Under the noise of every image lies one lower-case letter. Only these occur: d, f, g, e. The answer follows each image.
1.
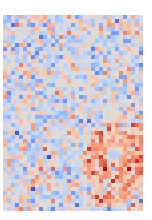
g
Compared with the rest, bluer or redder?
redder
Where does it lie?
bottom right
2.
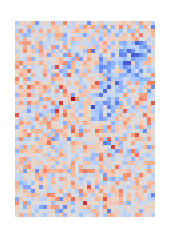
f
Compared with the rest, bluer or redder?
bluer
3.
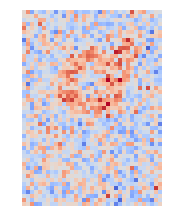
d
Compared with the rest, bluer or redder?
redder
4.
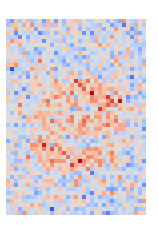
e
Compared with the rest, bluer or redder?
redder
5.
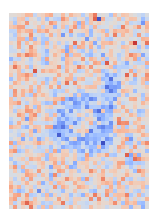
d
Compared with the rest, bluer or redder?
bluer
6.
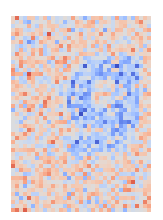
g
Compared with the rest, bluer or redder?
bluer
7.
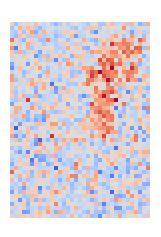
f
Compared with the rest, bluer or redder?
redder
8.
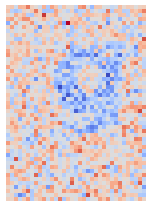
g
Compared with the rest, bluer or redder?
bluer
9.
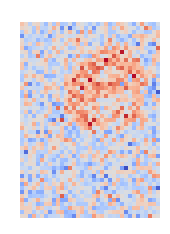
e
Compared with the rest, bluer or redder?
redder
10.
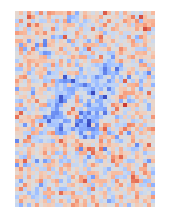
d
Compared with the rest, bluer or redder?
bluer
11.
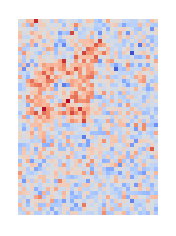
d
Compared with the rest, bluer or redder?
redder
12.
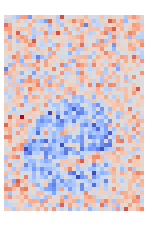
e
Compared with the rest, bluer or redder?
bluer
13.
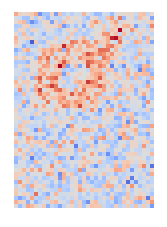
d
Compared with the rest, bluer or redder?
redder
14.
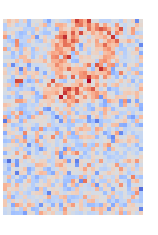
g
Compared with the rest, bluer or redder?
redder
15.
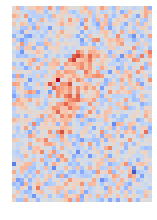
f
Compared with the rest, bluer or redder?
redder
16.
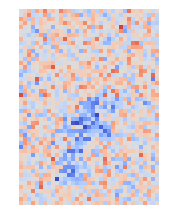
f
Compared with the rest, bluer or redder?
bluer
